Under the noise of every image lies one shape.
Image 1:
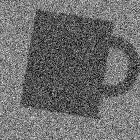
dark cup
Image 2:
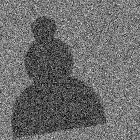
dark chess pawn
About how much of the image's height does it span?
nearly all
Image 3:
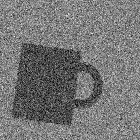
dark cup
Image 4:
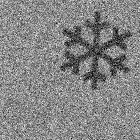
dark snowflake
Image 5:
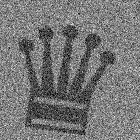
dark chess queen
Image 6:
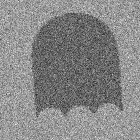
dark ghost
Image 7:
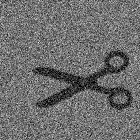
dark pair of scissors
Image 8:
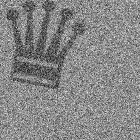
dark chess queen
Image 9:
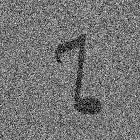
dark musical note
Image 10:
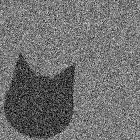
dark cat's head
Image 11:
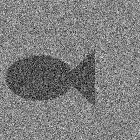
dark fish
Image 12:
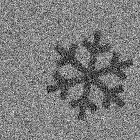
dark snowflake
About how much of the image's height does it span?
two thirds
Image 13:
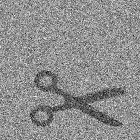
dark pair of scissors
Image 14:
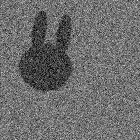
dark rabbit's head
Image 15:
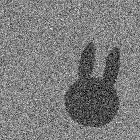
dark rabbit's head
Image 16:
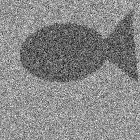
dark fish
